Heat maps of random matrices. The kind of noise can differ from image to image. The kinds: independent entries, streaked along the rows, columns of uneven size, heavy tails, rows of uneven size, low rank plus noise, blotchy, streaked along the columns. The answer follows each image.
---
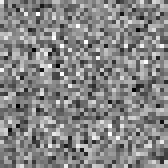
independent entries
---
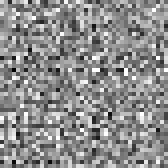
low rank plus noise
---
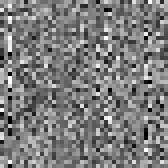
columns of uneven size
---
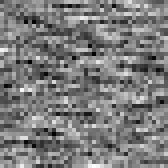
streaked along the rows
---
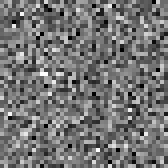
independent entries
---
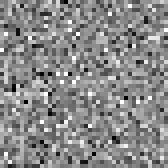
heavy tails
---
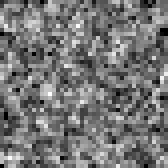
blotchy
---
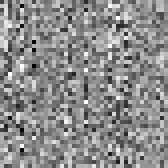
columns of uneven size
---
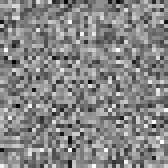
low rank plus noise
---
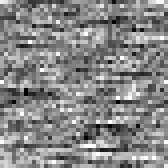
streaked along the rows
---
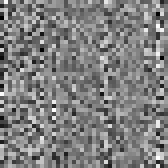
columns of uneven size
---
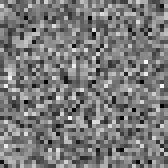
independent entries
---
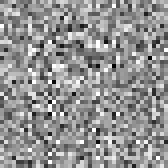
low rank plus noise
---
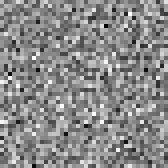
independent entries
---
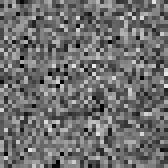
low rank plus noise
